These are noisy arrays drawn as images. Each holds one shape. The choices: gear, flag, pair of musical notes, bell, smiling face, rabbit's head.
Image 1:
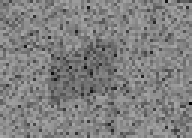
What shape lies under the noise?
flag
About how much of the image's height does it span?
two thirds
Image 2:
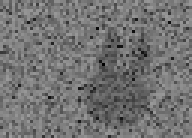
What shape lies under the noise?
rabbit's head
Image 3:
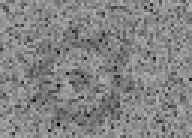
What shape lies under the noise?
gear
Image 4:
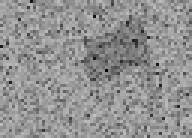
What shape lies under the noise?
flag
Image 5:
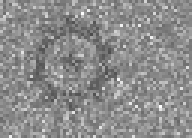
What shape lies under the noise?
gear
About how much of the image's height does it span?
two thirds
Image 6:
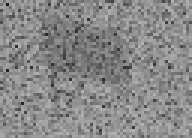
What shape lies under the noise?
flag
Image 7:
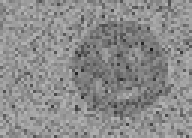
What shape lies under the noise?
smiling face
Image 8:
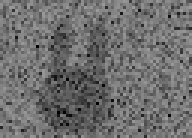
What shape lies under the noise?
rabbit's head
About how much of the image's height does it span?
nearly all
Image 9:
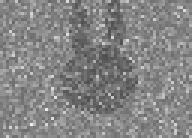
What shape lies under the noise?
rabbit's head
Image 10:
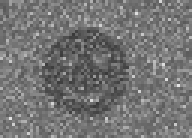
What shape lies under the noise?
smiling face
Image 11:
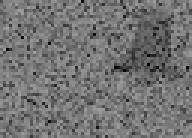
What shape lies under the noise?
bell
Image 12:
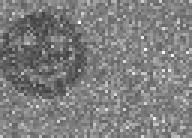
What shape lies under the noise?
smiling face
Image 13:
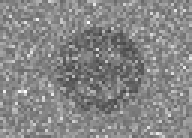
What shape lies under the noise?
smiling face
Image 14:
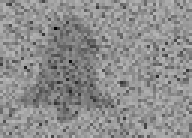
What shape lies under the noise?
bell
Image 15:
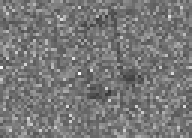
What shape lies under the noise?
pair of musical notes
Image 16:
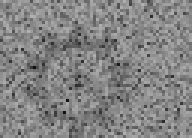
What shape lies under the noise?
gear
